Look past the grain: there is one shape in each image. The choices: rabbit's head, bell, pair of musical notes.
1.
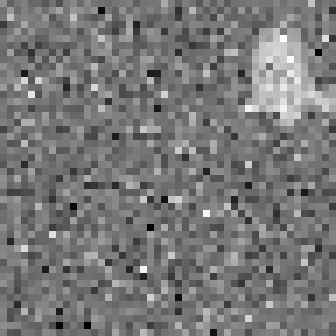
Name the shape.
bell
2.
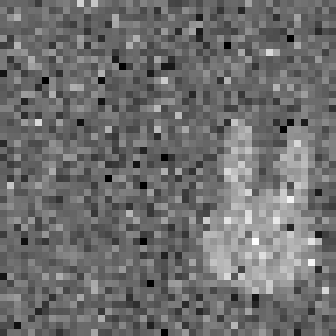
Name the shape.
rabbit's head
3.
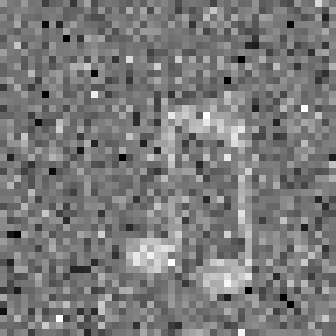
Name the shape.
pair of musical notes
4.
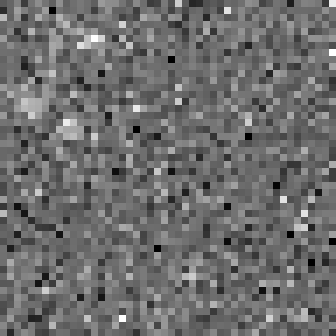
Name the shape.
pair of musical notes
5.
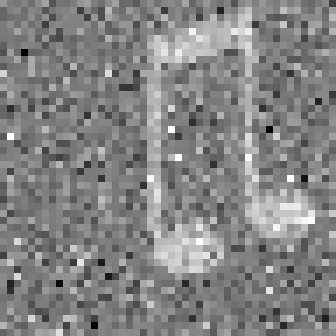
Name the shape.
pair of musical notes
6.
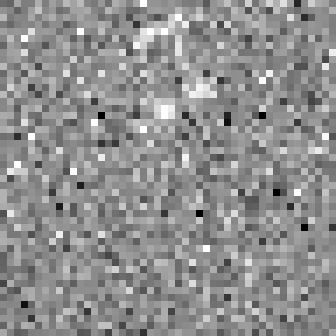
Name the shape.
pair of musical notes
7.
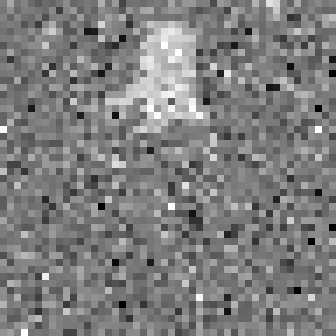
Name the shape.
bell
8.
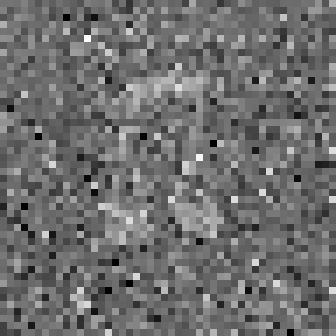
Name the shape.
pair of musical notes
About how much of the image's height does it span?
half
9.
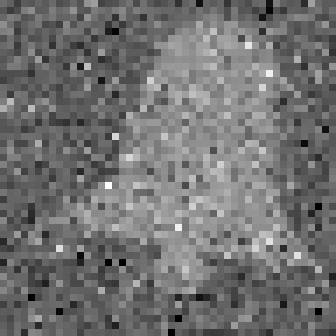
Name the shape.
bell
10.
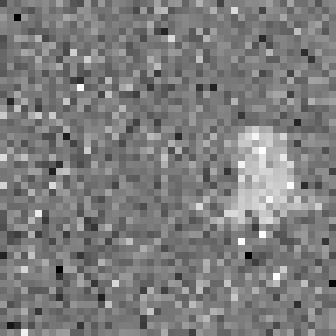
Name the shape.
bell
